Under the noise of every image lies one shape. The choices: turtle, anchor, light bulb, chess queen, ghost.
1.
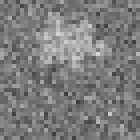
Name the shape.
turtle
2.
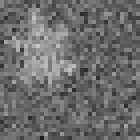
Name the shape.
turtle
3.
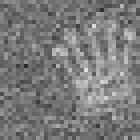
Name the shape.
chess queen
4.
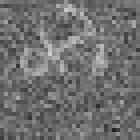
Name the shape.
anchor
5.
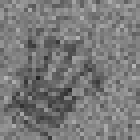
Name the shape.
chess queen
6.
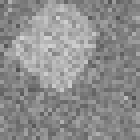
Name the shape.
ghost
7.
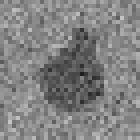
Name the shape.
light bulb
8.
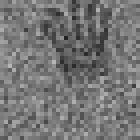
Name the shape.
chess queen
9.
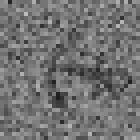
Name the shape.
anchor
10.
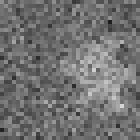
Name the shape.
turtle
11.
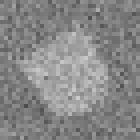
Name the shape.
ghost
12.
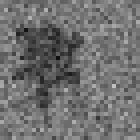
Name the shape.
turtle
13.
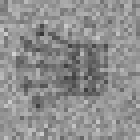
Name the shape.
chess queen
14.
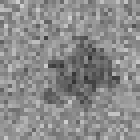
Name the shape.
turtle
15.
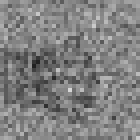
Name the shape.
chess queen
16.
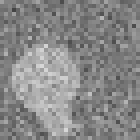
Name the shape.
light bulb
